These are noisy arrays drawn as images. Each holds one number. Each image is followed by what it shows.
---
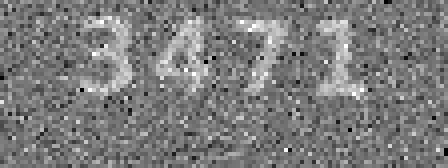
3471
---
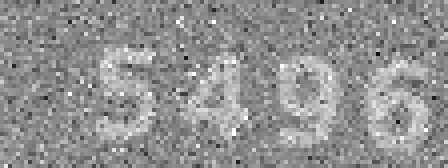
5496
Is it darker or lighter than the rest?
lighter
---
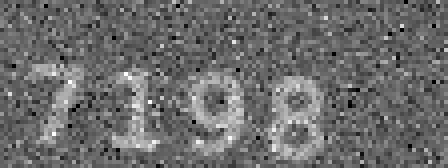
7198
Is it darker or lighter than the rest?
lighter
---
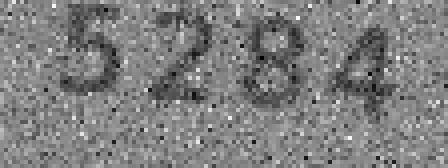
5284
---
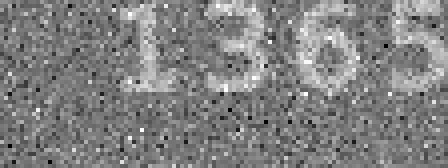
1365
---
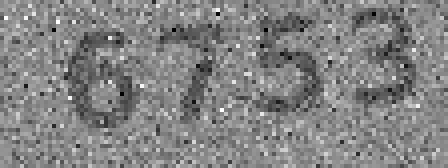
6753
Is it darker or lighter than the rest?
darker
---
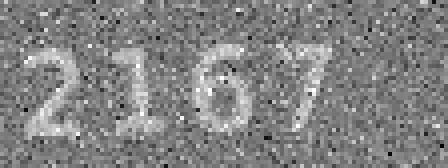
2167
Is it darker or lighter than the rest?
lighter
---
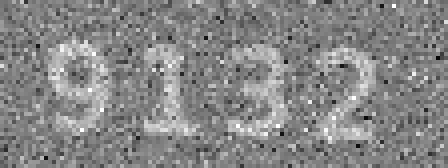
9132
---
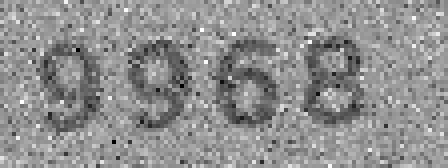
9968
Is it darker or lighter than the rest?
darker
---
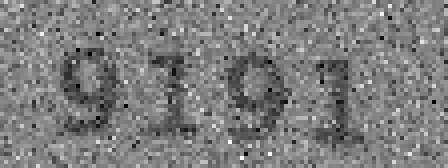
9191
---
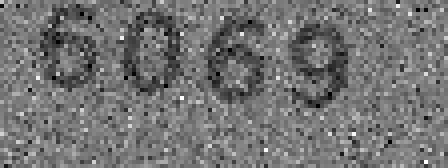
6069
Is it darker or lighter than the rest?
darker
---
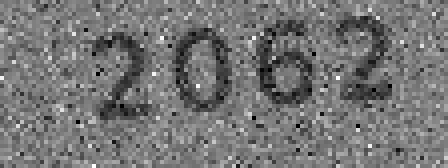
2062
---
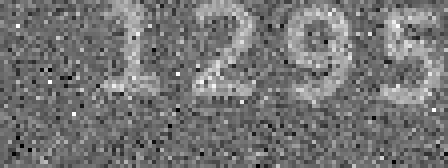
1295
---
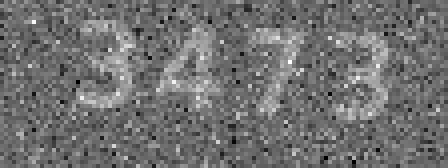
3473
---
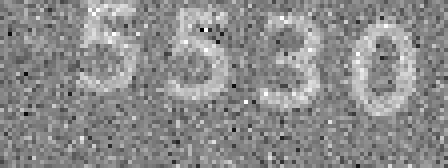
5530
